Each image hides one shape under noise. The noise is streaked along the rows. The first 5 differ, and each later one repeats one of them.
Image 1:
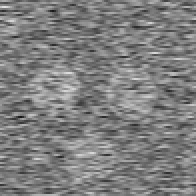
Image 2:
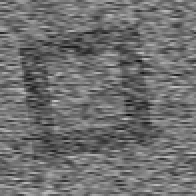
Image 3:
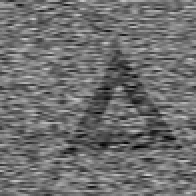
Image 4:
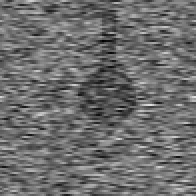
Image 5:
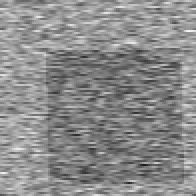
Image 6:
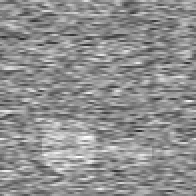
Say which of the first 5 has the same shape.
4
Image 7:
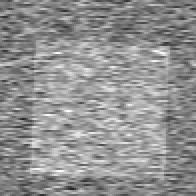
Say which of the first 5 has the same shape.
5
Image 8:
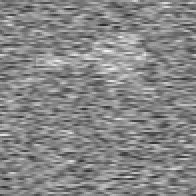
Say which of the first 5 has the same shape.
4
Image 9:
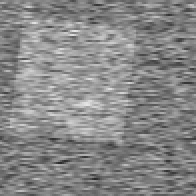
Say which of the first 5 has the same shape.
5
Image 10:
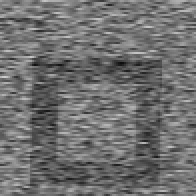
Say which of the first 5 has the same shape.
2
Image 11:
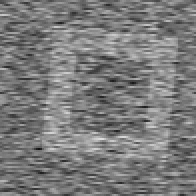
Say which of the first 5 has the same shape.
2
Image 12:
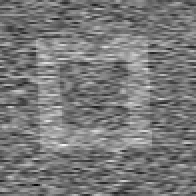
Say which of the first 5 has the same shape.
2
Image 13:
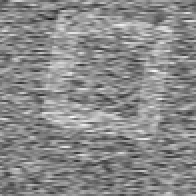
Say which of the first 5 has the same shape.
2
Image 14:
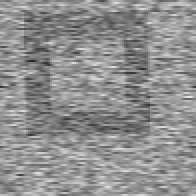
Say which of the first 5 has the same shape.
2
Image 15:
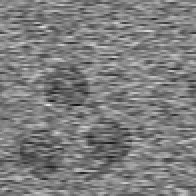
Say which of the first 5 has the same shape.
1
